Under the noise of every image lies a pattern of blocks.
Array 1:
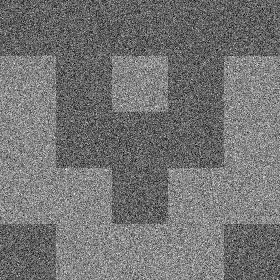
left and right mirror each other
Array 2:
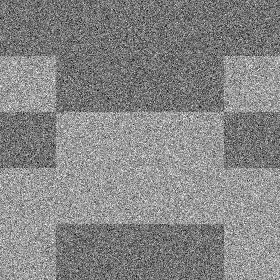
left and right mirror each other
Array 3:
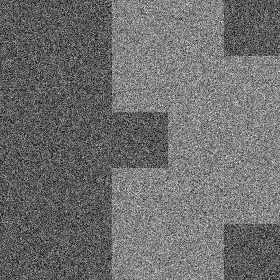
top and bottom mirror each other
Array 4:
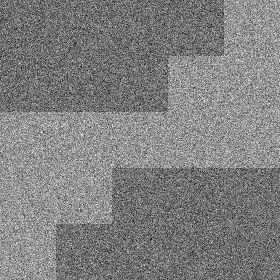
the same after a half turn
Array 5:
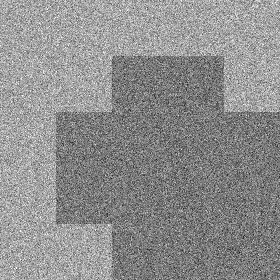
mirrored about the diagonal from the top left
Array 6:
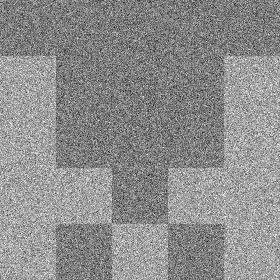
left and right mirror each other
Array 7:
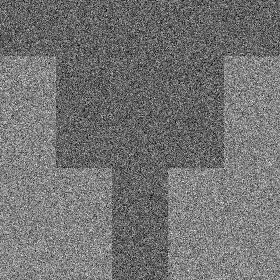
left and right mirror each other
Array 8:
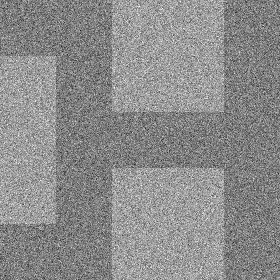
top and bottom mirror each other
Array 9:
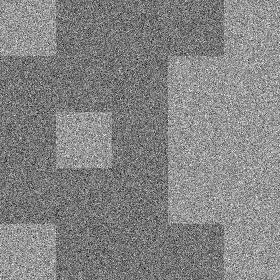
top and bottom mirror each other
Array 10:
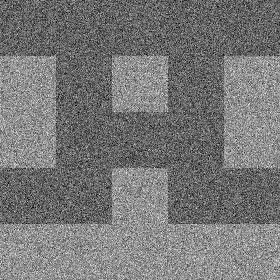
left and right mirror each other
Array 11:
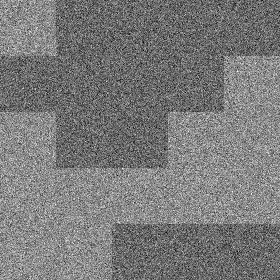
no symmetry
